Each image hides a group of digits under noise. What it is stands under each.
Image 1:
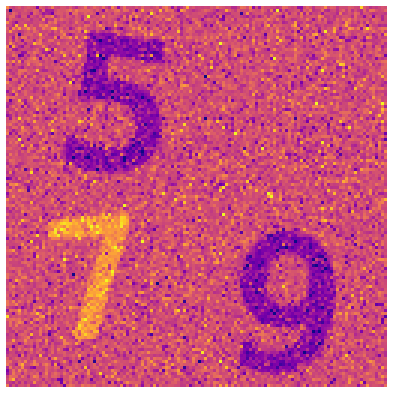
top left: dark 5; bottom left: light 7; bottom right: dark 9
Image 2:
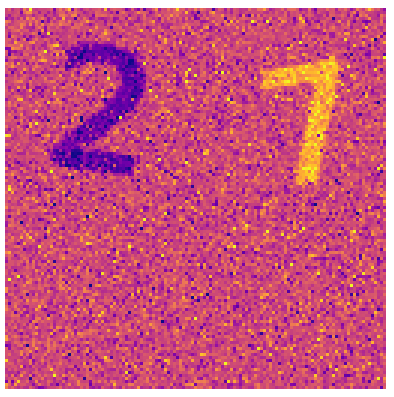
top left: dark 2; top right: light 7
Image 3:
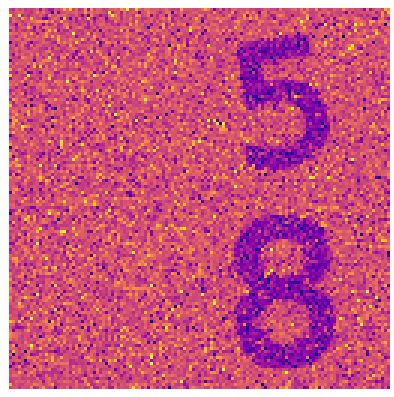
top right: dark 5; bottom right: dark 8
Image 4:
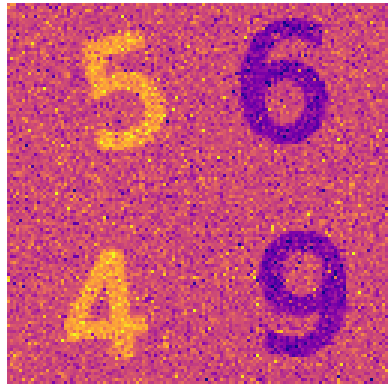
top left: light 5; top right: dark 6; bottom left: light 4; bottom right: dark 9
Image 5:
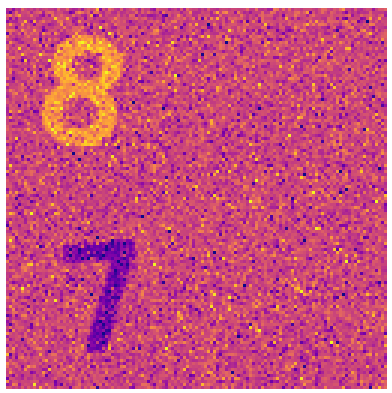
top left: light 8; bottom left: dark 7
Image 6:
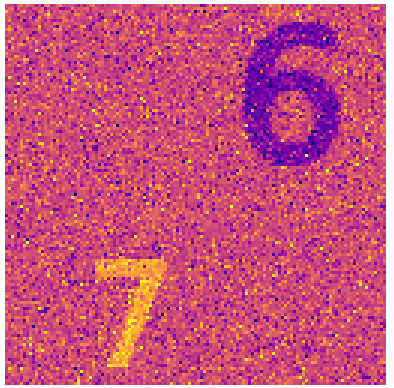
top right: dark 6; bottom left: light 7
